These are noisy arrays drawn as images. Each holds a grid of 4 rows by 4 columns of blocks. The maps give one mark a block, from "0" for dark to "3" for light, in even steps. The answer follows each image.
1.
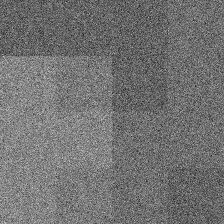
0001
3201
3311
3210
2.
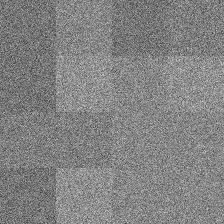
0201
0323
1122
0322
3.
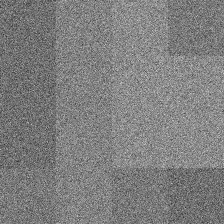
0231
0233
0233
1210
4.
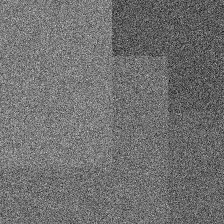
3300
3320
3321
2221
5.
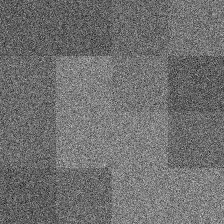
0012
1320
1331
0133
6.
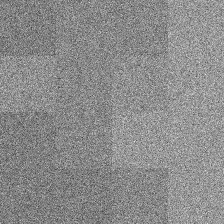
0113
2123
0133
0013
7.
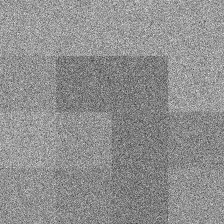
3333
2003
3201
2102
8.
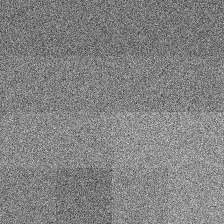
0000
1111
2233
1023
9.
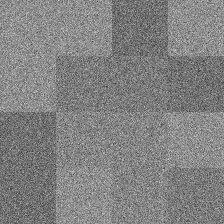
3303
3110
0223
0321
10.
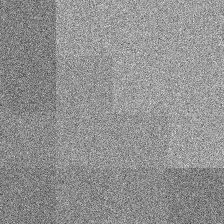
0333
0233
1223
0110
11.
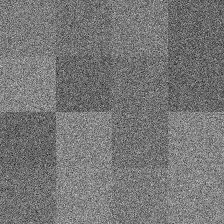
2120
3010
0313
1323
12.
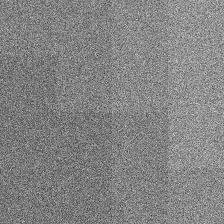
1123
0123
0013
0012
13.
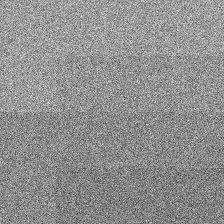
3333
3222
1111
1000
